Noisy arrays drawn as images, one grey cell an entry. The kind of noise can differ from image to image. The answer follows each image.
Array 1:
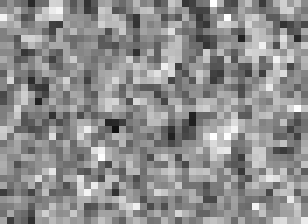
blotchy
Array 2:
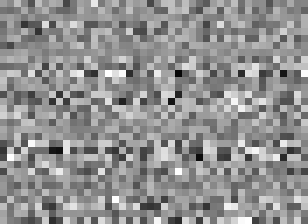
rows of uneven size
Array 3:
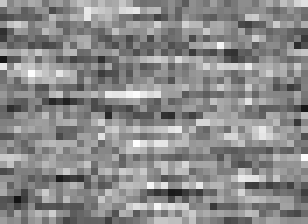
streaked along the rows
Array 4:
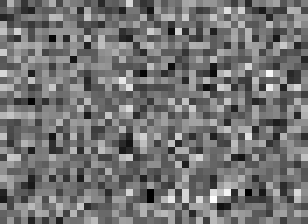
low rank plus noise
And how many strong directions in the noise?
three or four
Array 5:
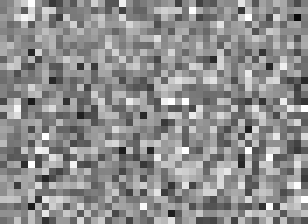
low rank plus noise
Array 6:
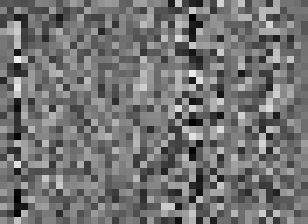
columns of uneven size
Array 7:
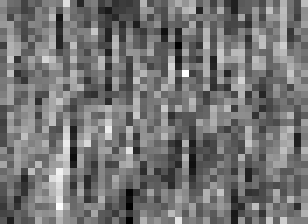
streaked along the columns
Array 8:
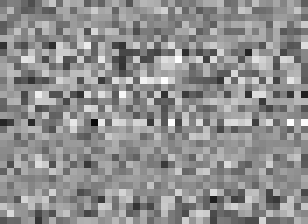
rows of uneven size
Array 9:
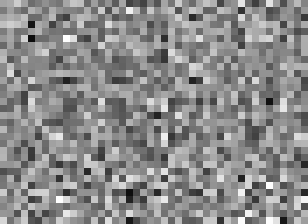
low rank plus noise
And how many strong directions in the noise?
three or four
